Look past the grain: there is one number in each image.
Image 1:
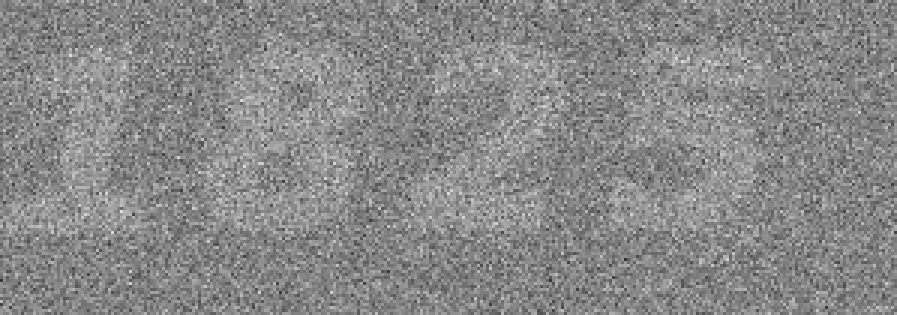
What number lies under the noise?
1825
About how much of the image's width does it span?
nearly all
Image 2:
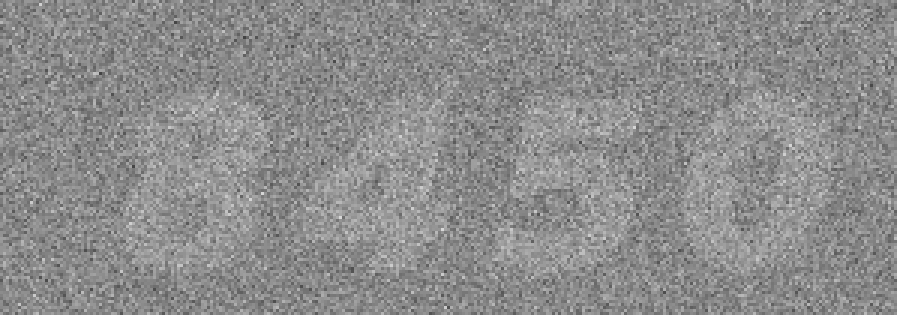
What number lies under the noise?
8450
